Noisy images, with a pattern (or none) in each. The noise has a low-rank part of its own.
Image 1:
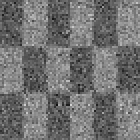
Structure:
a checkerboard
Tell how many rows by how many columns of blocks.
3 by 6
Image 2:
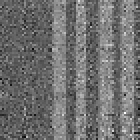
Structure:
bands of columns
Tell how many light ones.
4
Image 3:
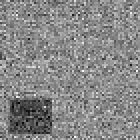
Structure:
one block
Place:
bottom left
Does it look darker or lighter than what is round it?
darker
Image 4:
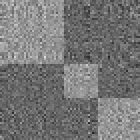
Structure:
blocks along the diagonal
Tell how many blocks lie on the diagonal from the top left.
3
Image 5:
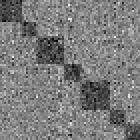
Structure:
blocks along the diagonal
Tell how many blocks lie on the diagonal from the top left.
7
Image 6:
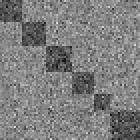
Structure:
blocks along the diagonal
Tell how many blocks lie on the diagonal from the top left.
6
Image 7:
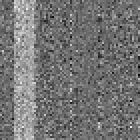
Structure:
one band of columns
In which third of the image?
left
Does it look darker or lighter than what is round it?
lighter
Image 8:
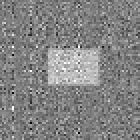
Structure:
one block
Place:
centre
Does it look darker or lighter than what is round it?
lighter
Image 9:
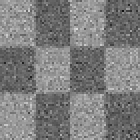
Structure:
a checkerboard
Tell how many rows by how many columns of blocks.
3 by 4
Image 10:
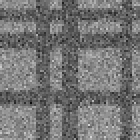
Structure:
bands of rows crossing bands of columns
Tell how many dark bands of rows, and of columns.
3 and 3
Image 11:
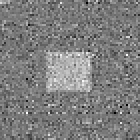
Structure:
one block
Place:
centre
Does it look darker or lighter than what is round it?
lighter
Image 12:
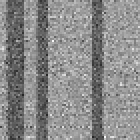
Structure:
bands of columns
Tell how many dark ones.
3
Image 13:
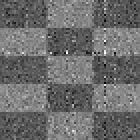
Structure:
a checkerboard
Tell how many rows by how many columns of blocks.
5 by 3
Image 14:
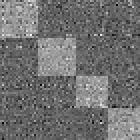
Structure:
blocks along the diagonal
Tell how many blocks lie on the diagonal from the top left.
4
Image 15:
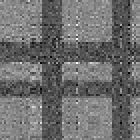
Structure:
bands of rows crossing bands of columns
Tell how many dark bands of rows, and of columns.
2 and 2
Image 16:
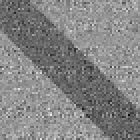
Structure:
a diagonal band
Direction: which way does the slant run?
top left to bottom right
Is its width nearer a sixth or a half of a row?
a half
